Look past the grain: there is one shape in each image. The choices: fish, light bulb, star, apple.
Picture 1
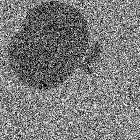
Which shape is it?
apple
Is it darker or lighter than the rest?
darker
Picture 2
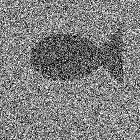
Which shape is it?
fish
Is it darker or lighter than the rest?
darker
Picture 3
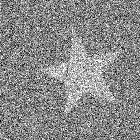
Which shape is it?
star
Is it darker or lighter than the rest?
lighter
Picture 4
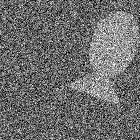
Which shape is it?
fish
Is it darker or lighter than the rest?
lighter
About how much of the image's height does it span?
two thirds
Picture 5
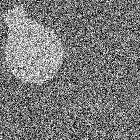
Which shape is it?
light bulb
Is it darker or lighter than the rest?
lighter
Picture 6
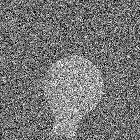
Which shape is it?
light bulb
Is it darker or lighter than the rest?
lighter
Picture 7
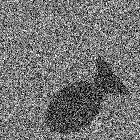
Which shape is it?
fish
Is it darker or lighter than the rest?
darker
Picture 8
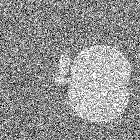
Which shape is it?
apple
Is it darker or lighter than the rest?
lighter
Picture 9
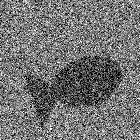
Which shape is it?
fish
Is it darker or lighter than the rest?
darker
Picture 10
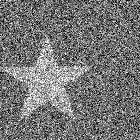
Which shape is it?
star
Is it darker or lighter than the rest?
lighter
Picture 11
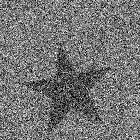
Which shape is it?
star
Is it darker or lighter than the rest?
darker
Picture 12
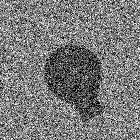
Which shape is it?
light bulb
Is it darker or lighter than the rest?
darker
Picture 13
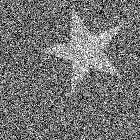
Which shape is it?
star
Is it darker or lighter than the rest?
lighter
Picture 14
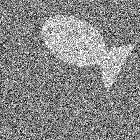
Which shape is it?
fish
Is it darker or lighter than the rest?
lighter
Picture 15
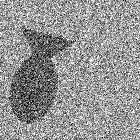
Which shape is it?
fish
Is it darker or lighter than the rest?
darker
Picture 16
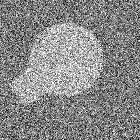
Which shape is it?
light bulb
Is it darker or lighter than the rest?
lighter
